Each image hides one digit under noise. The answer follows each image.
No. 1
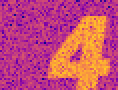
4
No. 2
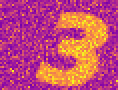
3
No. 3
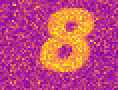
8
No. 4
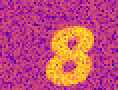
8
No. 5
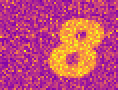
8
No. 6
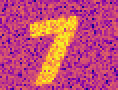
7
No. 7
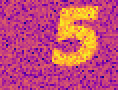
5
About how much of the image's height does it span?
two thirds
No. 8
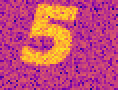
5
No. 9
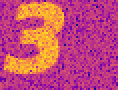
3
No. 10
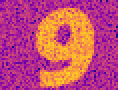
9
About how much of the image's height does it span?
nearly all
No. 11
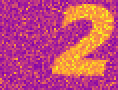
2
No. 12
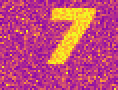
7
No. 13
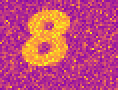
8
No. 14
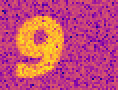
9
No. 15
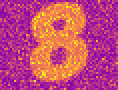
8
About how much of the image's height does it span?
nearly all
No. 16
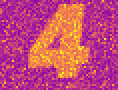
4
